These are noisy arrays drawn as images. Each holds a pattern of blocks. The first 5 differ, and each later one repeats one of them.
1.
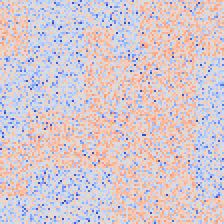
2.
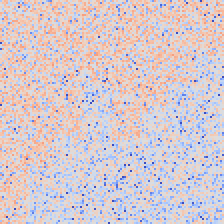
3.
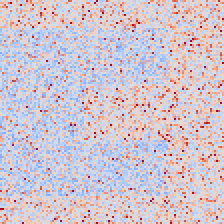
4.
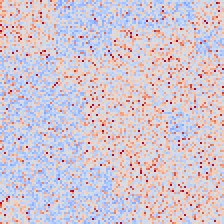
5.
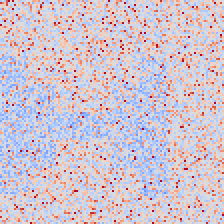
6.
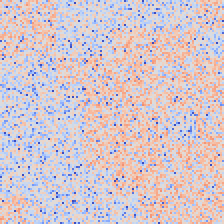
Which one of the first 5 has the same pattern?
4
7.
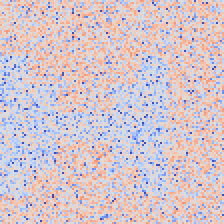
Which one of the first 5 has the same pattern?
5
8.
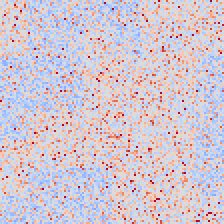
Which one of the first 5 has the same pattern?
1
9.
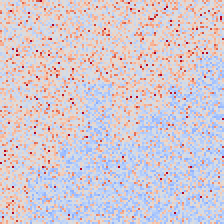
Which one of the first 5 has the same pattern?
2
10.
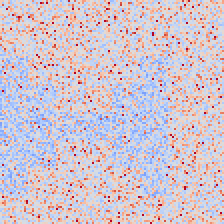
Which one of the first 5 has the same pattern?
5
